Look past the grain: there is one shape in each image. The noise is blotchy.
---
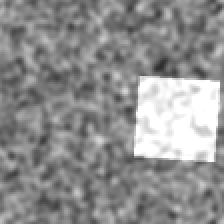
light square, middle right
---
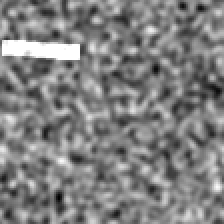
light bar, top left
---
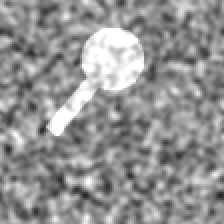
light lollipop
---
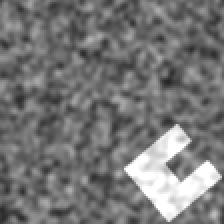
light square with a notch, bottom right
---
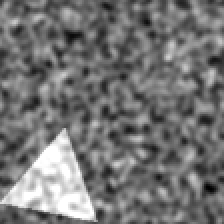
light triangle, bottom left
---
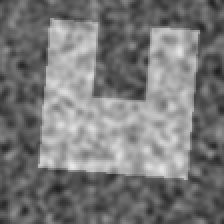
light square with a notch
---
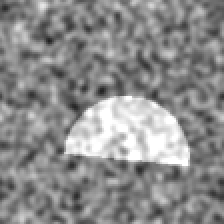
light half disc
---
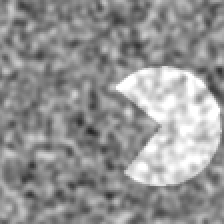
light disc with a wedge cut out
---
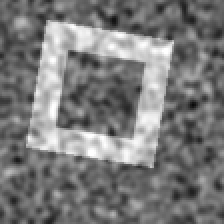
light square frame
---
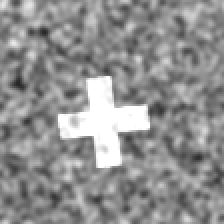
light cross, centre
